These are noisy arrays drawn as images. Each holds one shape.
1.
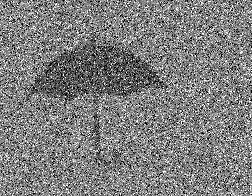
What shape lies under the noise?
umbrella
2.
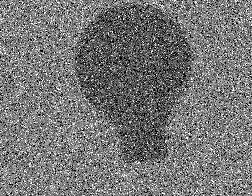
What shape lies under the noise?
light bulb
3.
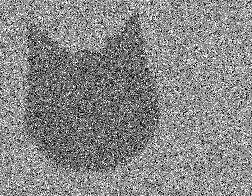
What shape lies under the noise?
cat's head
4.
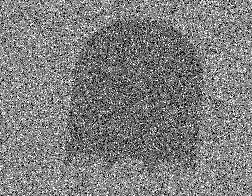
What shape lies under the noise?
ghost
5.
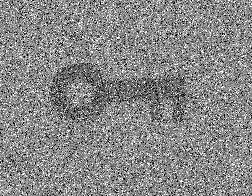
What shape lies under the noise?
key
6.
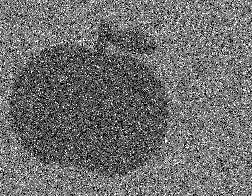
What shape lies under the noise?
apple
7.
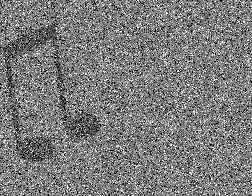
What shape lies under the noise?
pair of musical notes
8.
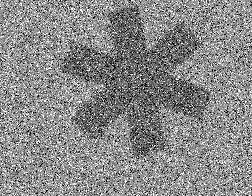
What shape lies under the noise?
asterisk
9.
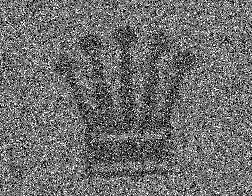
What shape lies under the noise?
chess queen
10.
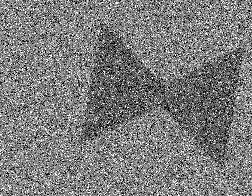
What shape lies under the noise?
bow tie
